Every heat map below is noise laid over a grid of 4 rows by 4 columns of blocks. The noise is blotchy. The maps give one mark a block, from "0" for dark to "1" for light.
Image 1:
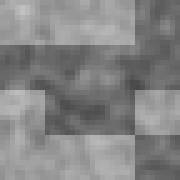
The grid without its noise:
1 1 1 0
0 0 0 0
1 0 0 1
1 1 1 0
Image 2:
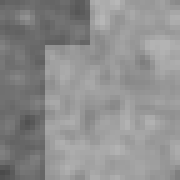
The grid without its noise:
0 0 1 1
0 1 1 1
0 1 1 1
0 1 1 1
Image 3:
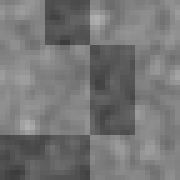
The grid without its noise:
1 0 1 1
1 1 0 1
1 1 0 1
0 0 1 1
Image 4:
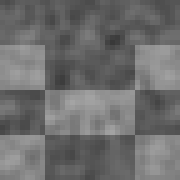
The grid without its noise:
0 0 0 0
1 0 0 1
0 1 1 0
1 0 0 1
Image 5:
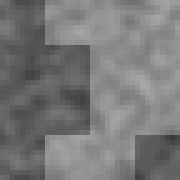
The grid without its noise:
0 1 1 1
0 0 1 1
0 0 1 1
0 1 1 0
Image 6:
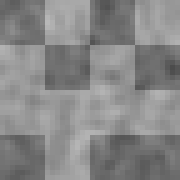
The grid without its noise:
0 1 0 1
1 0 1 0
1 1 1 1
0 1 0 0
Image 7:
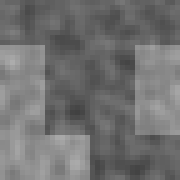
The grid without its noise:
0 0 0 0
1 0 0 1
1 0 0 1
1 1 0 0
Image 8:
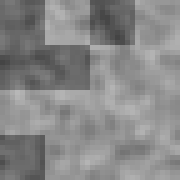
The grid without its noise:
0 1 0 1
0 0 1 1
1 1 1 1
0 1 1 1
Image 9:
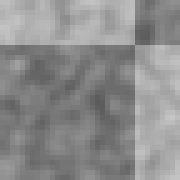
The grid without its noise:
1 1 1 0
0 0 0 1
0 0 0 1
0 0 0 1
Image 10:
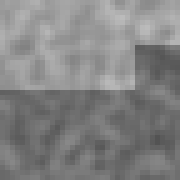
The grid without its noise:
1 1 1 1
1 1 1 0
0 0 0 0
0 0 0 0
